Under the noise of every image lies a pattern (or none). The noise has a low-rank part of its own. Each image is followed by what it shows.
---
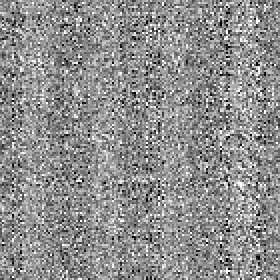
vertical stripes
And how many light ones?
4
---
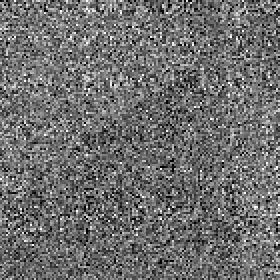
spokes from one point
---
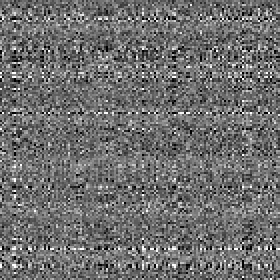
horizontal stripes
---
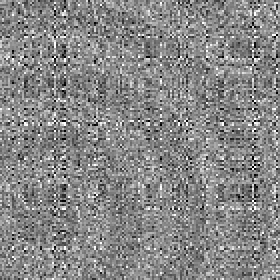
rings round one point
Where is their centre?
bottom left
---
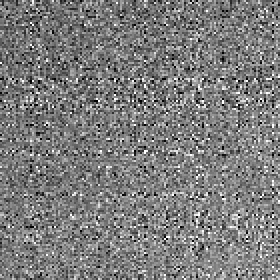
a smooth slope
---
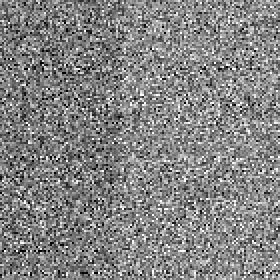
a sharp edge
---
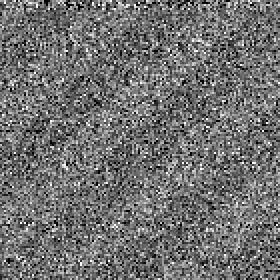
diagonal stripes
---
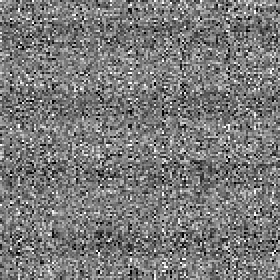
horizontal stripes
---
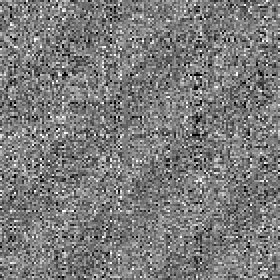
diagonal stripes
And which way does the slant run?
bottom left to top right
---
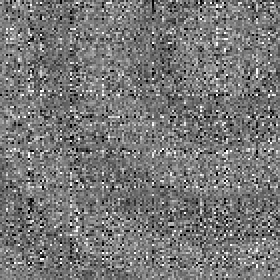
rings round one point
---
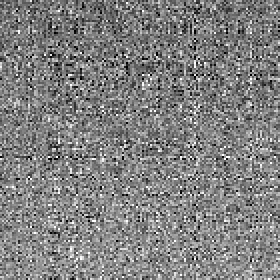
a smooth slope
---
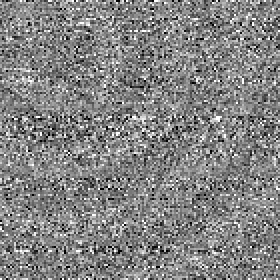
rings round one point
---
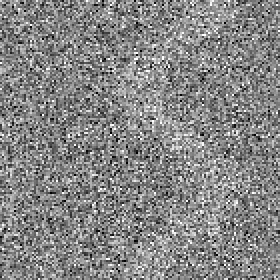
a wavy band
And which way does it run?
top to bottom
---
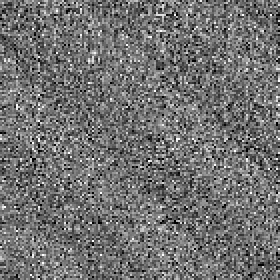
diagonal stripes
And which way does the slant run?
top left to bottom right
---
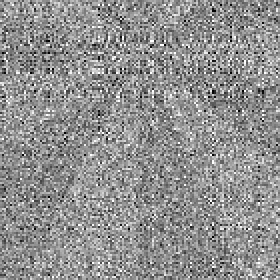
spokes from one point
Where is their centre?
top middle
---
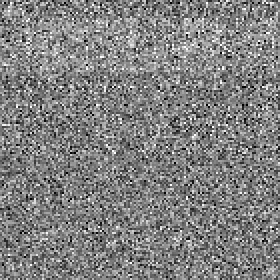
one horizontal stripe
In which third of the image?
top
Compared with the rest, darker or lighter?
lighter
